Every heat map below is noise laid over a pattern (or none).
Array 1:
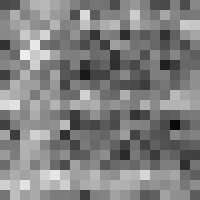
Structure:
bands of rows crossing bands of columns
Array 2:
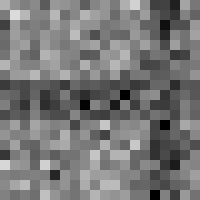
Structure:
bands of rows crossing bands of columns
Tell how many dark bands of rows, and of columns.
1 and 1
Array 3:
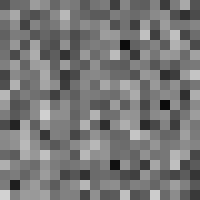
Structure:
only noise
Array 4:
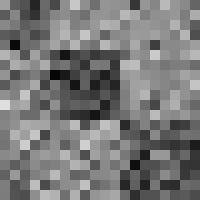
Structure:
blocks along the diagonal
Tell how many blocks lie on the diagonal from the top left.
3
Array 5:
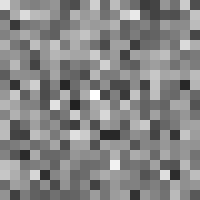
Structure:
only noise
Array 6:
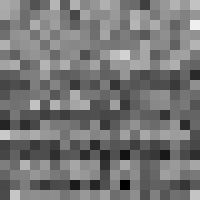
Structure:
bands of rows
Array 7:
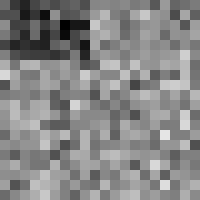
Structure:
one block
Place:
top left
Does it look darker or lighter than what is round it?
darker
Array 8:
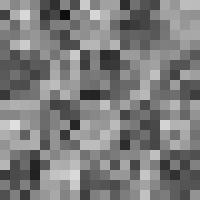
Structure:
a checkerboard
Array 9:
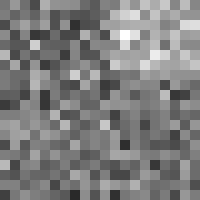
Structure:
one block
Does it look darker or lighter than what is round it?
lighter
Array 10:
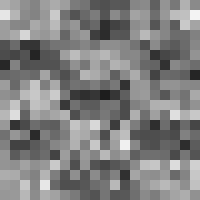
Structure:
a checkerboard
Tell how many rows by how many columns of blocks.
5 by 3
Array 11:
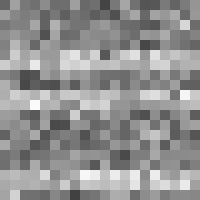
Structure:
bands of rows
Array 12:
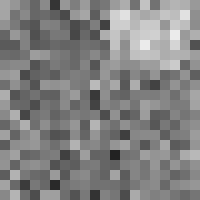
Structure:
one block
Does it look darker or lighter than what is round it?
lighter
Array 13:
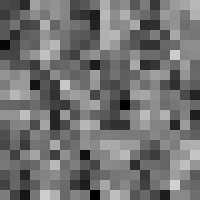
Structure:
a checkerboard
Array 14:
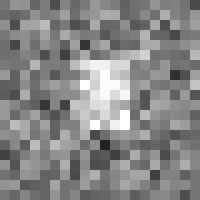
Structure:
one block
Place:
centre
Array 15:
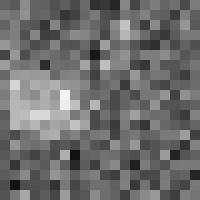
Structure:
one block
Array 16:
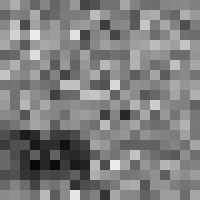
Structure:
one block
